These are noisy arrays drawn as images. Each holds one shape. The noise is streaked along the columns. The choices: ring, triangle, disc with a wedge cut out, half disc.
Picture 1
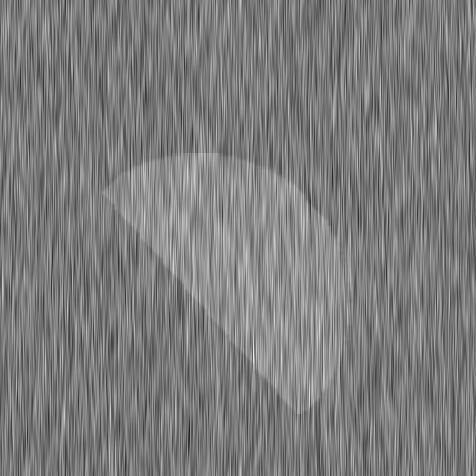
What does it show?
light half disc
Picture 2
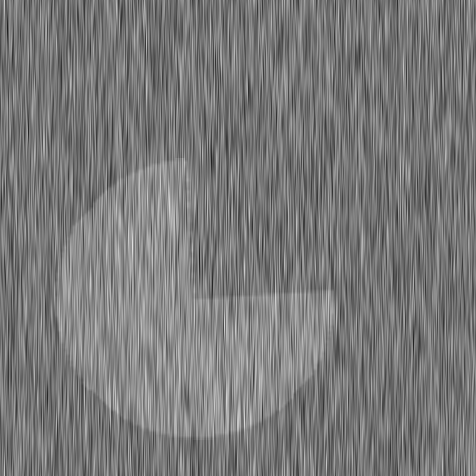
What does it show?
light disc with a wedge cut out
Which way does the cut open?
up and right
